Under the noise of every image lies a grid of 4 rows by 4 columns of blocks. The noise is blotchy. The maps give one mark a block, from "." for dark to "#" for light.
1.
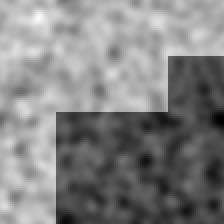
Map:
# # # #
# # # .
# . . .
# . . .
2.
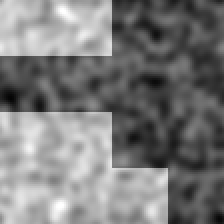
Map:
# # . .
. . . .
# # . .
# # # .
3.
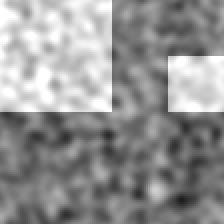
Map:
# # . .
# # . #
. . . .
. . . .
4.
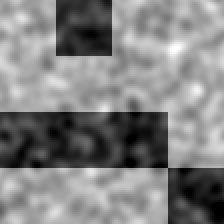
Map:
# . # #
# # # #
. . . #
# # # .
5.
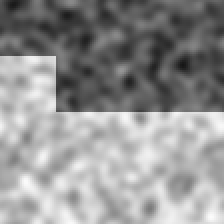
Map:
. . . .
# . . .
# # # #
# # # #
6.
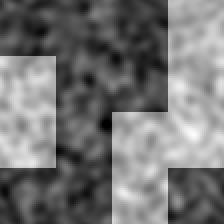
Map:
. . . #
# . . #
# . # #
. . # .
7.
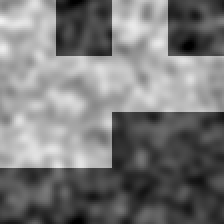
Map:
# . # .
# # # #
# # . .
. . . .
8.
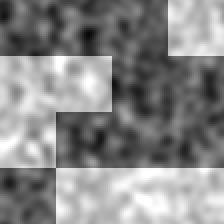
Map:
. . . #
# # . .
# . . .
. # # #
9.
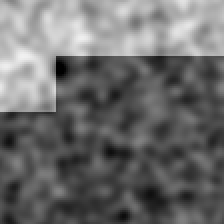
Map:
# # # #
# . . .
. . . .
. . . .
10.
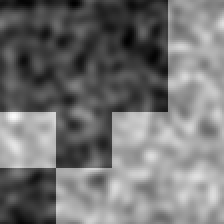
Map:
. . . #
. . . #
# . # #
. # # #
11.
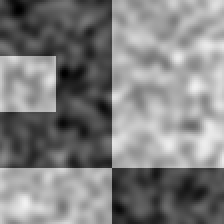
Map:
. . # #
# . # #
. . # #
# # . .
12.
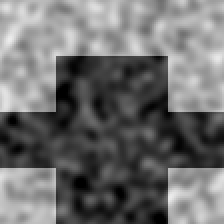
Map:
# # # #
# . . #
. . . .
# . . #
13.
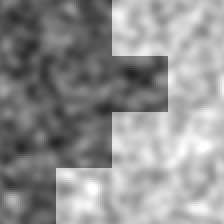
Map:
. . # #
. . . #
. . # #
. # # #
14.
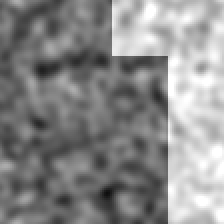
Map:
. . # #
. . . #
. . . #
. . . #
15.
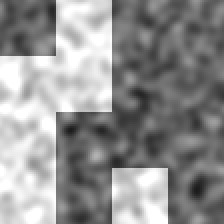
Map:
. # . .
# # . .
# . . .
# . # .
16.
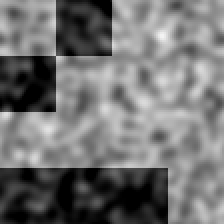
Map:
# . # #
. # # #
# # # #
. . . #
